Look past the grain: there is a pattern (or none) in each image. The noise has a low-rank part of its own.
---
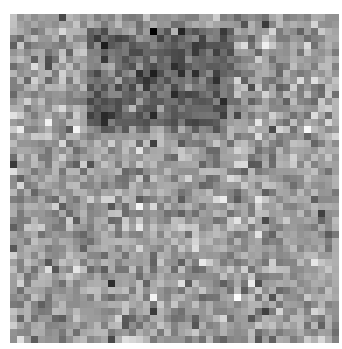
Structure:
one block
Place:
top middle
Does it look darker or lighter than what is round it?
darker
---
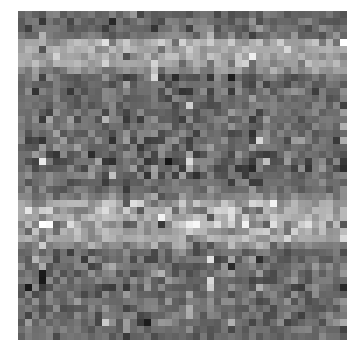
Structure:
bands of rows
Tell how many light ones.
2
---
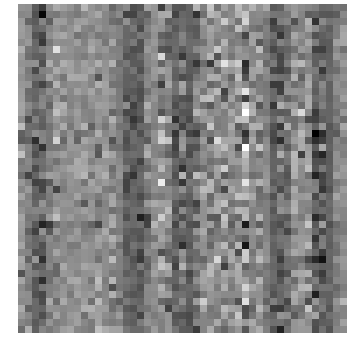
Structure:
bands of columns
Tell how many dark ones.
5
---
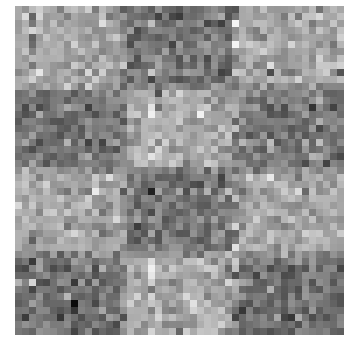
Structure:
a checkerboard
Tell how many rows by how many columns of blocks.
4 by 3
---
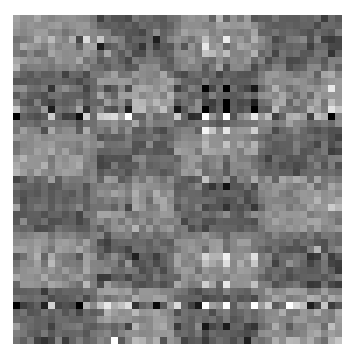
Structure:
a checkerboard
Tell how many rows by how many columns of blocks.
6 by 4
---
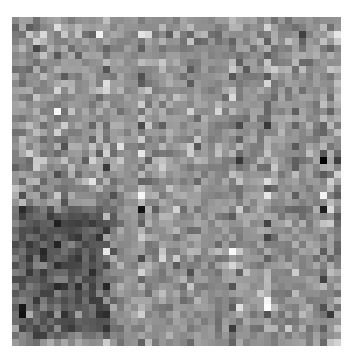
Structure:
one block
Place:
bottom left
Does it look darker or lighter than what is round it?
darker
